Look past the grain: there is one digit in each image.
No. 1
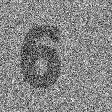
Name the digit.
6
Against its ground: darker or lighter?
darker
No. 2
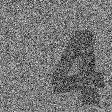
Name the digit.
4
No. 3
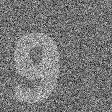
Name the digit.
9
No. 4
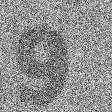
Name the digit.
9
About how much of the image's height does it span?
two thirds
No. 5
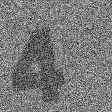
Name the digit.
4
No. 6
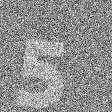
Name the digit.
5
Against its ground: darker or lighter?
lighter
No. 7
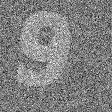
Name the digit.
9
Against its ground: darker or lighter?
lighter
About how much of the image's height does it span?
two thirds
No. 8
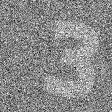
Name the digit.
3
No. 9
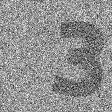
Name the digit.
3
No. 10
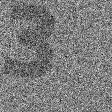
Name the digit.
3
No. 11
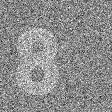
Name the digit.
8
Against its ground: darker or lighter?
lighter
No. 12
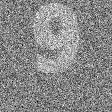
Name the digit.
9
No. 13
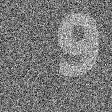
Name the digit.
9
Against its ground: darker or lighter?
lighter
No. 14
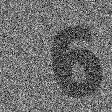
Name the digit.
6
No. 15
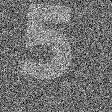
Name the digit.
5
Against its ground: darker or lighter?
lighter
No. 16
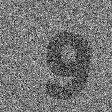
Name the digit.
9
